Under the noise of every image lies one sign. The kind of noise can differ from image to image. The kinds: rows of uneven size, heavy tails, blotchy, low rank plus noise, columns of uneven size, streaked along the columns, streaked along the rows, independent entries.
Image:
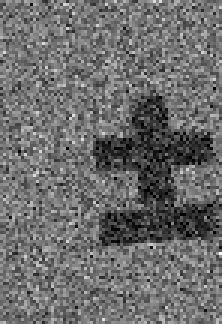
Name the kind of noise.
independent entries
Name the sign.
plus-minus sign
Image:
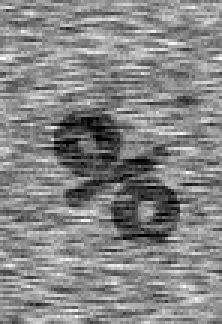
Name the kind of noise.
streaked along the rows
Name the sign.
percent sign
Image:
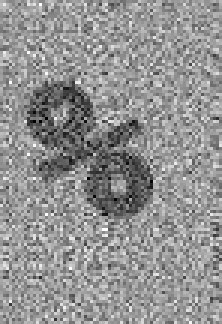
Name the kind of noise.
low rank plus noise
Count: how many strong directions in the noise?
three or four
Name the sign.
percent sign
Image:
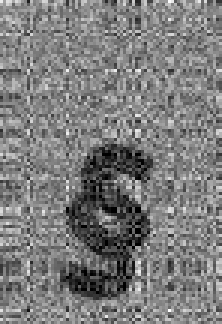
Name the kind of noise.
low rank plus noise
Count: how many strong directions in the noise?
one
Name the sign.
section sign
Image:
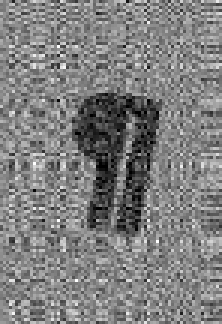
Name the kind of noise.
low rank plus noise
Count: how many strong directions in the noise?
one
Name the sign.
pilcrow
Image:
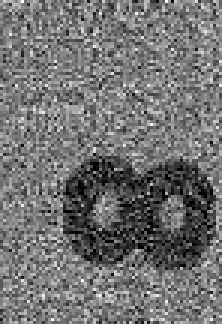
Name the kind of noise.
low rank plus noise
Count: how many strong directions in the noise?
five to eight
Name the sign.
infinity sign
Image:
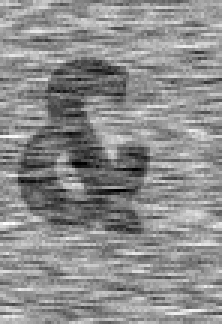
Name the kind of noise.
streaked along the rows
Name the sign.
ampersand
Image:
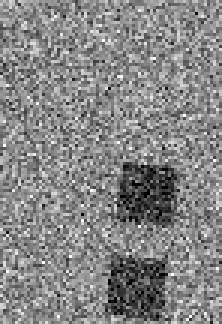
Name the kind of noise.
independent entries
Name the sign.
colon
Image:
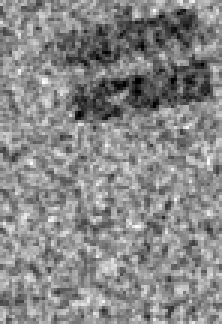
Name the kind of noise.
blotchy
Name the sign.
equals sign
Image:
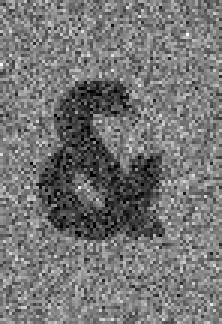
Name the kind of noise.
independent entries
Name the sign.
ampersand
